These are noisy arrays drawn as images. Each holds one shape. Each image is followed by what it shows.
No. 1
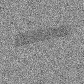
dark bar
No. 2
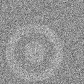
light bullseye
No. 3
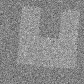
light square with a notch
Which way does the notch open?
up
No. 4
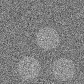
light three dots
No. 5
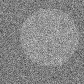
light disc
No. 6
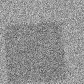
dark square
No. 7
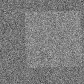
light square
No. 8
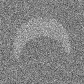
light crescent
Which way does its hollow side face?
down
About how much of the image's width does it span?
two thirds
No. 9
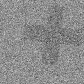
dark cross
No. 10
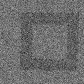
dark square frame
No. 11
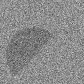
dark half disc
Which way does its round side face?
up and left
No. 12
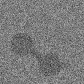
dark dumbbell
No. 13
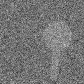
light lollipop
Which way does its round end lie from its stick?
up
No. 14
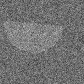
light half disc
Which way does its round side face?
down
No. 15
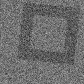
dark square frame
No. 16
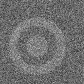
light bullseye
